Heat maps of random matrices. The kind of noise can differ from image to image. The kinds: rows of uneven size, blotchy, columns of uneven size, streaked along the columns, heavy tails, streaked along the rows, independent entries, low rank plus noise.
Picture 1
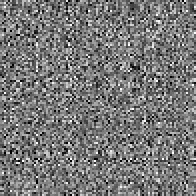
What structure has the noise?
low rank plus noise
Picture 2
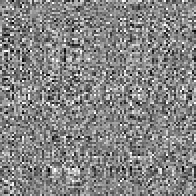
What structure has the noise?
low rank plus noise
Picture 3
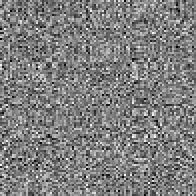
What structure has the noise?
low rank plus noise
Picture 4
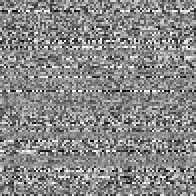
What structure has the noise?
rows of uneven size
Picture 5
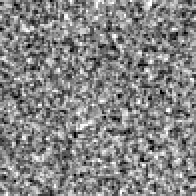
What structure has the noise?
blotchy
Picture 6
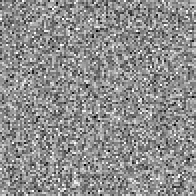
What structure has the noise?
independent entries
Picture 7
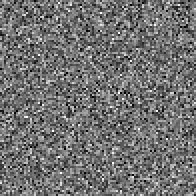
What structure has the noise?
independent entries
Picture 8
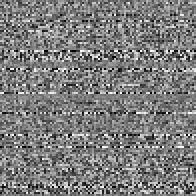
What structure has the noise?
rows of uneven size
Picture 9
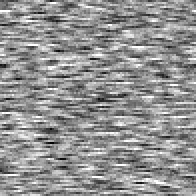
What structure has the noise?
streaked along the rows
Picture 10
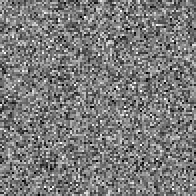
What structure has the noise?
independent entries
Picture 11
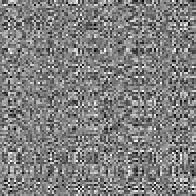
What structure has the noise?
low rank plus noise
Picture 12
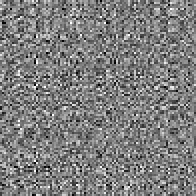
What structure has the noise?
low rank plus noise
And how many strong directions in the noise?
three or four
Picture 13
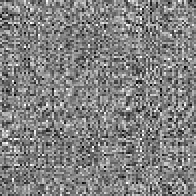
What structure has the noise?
low rank plus noise
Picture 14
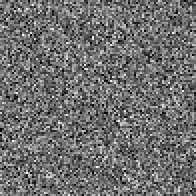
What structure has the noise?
independent entries
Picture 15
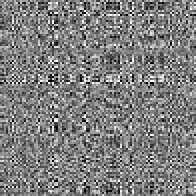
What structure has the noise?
low rank plus noise
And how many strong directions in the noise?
two
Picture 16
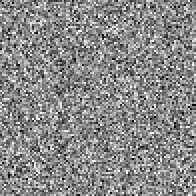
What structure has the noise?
independent entries
